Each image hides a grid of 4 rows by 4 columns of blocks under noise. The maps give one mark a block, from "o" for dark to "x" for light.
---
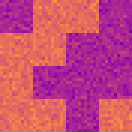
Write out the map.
oxxo
xxoo
xooo
xxox
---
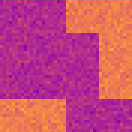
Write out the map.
ooxx
ooox
ooox
xxoo
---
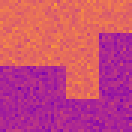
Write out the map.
xxxx
xxxo
ooxo
oooo
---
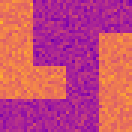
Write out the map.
xooo
xoox
xxox
ooox
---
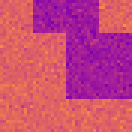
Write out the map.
xoox
xxoo
xxoo
xxxx
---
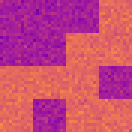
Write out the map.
ooox
ooxx
xxxo
xoxx
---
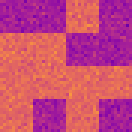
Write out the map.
ooxo
xxoo
xxxx
xoxo
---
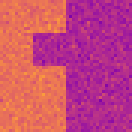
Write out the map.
xxoo
xooo
xxoo
xxoo
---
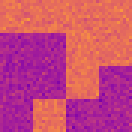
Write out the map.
xxxx
ooxx
ooxo
oxoo
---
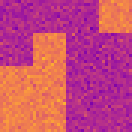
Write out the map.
ooox
oxoo
xxoo
xxoo
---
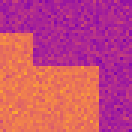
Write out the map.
oooo
xooo
xxxo
xxxo
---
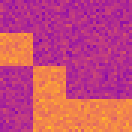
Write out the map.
oooo
xooo
oxoo
oxxx
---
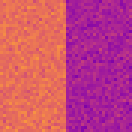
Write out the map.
xxoo
xxoo
xxoo
xxoo
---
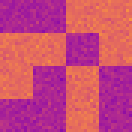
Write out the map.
ooxx
xxox
xoxo
ooxo
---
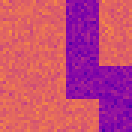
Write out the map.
xxox
xxox
xxoo
xxxo
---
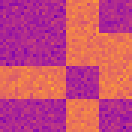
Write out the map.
ooxo
ooxx
xxox
ooxo
